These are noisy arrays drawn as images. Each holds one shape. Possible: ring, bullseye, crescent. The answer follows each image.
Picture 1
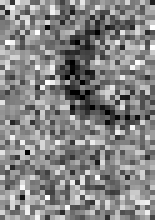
dark crescent
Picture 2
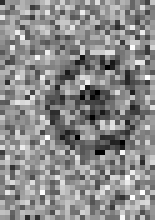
dark bullseye
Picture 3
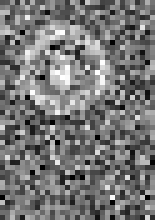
light bullseye
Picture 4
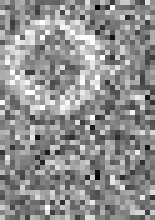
light ring
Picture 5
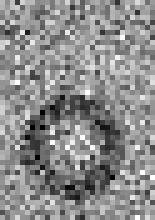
dark ring
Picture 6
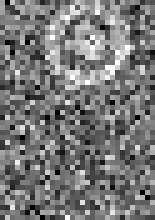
light bullseye
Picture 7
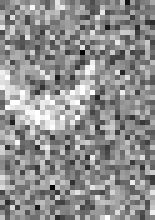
light crescent
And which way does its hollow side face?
up
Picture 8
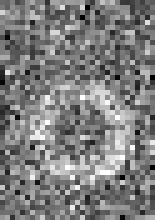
light ring
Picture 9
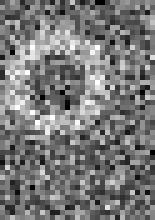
light ring
